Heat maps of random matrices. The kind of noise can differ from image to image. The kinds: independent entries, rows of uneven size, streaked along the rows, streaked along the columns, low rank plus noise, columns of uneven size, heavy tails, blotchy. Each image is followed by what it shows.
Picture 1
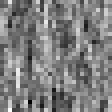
streaked along the columns
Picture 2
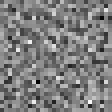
low rank plus noise
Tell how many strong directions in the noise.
five to eight
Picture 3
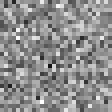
independent entries
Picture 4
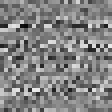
rows of uneven size
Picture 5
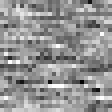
streaked along the rows
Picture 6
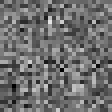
low rank plus noise
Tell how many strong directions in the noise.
two
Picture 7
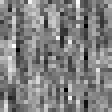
streaked along the columns
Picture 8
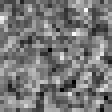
blotchy
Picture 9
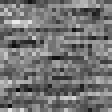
streaked along the rows
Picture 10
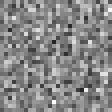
low rank plus noise
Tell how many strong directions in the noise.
five to eight
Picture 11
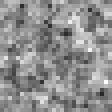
blotchy
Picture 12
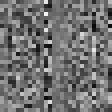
columns of uneven size
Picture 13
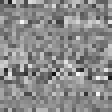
rows of uneven size
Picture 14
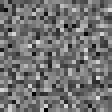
independent entries
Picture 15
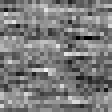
streaked along the rows
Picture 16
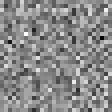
low rank plus noise
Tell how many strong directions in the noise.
three or four
